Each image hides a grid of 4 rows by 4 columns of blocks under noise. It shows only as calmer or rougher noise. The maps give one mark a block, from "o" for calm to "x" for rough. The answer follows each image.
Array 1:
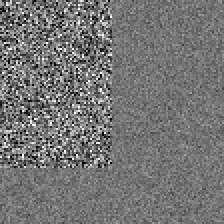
xxoo
xxoo
xxoo
oooo
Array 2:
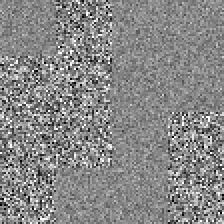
oxoo
xxoo
xxox
xoox
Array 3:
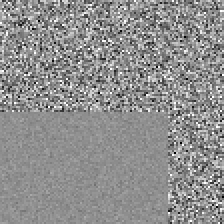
xxxx
xxxx
ooox
ooox
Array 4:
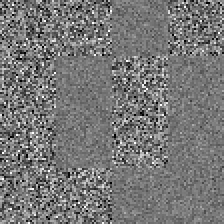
xxox
xoxo
xoxo
xxoo
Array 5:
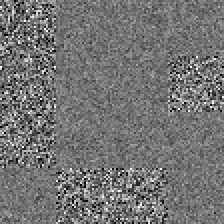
xooo
xoox
xooo
oxxo
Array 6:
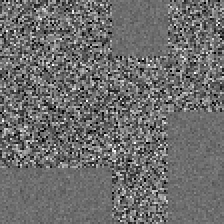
xxox
xxxx
xxxo
ooxo
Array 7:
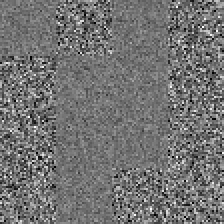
oxox
xoox
xoox
xoxx
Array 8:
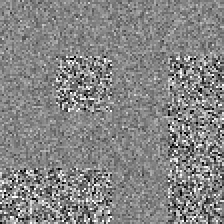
oooo
oxox
ooox
xxox
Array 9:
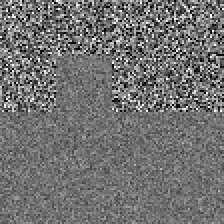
xxxx
xoxx
oooo
oooo
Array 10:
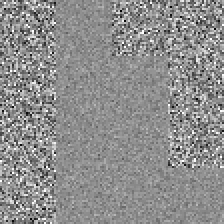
xoxx
xoox
xoox
xooo
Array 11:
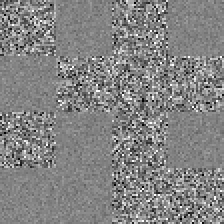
xoxo
oxxx
xoxo
ooxx
